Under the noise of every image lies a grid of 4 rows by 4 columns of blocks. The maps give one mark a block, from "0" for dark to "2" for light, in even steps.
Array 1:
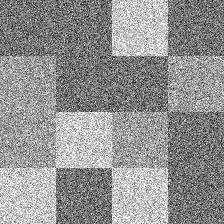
0020
1001
1210
2020
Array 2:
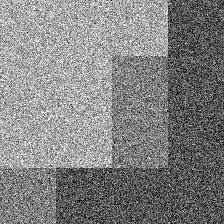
2220
2210
2210
1000
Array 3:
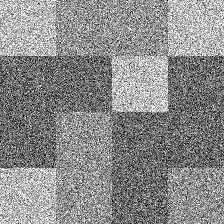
2112
0020
0100
2101
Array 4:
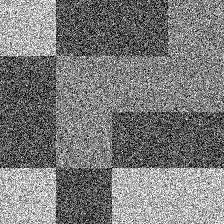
2001
0111
0100
2022
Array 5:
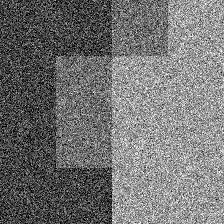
0012
0122
0122
0022
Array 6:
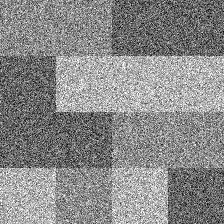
1100
0222
0011
2120
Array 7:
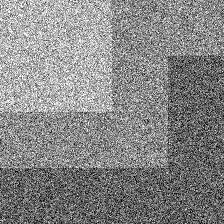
2211
2210
1110
0000
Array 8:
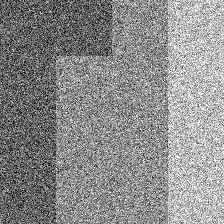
0012
0112
0112
0112
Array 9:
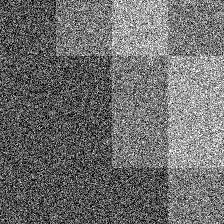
0121
0012
0012
0001
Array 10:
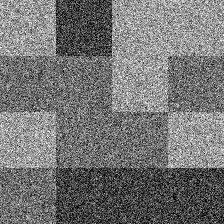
2022
1121
2112
1000
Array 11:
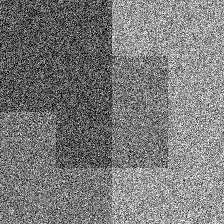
0022
0012
1012
1122
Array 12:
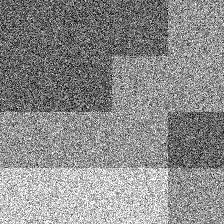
0001
0011
1110
2221
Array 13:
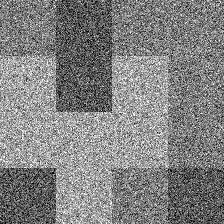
1011
2021
2221
0210
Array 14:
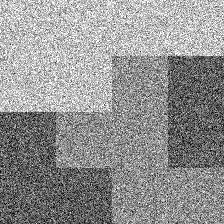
2222
2210
0110
0011
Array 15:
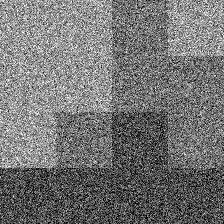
2212
2211
2101
0000
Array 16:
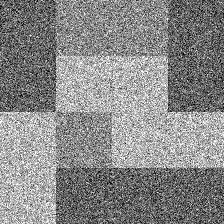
0110
0220
2122
2000
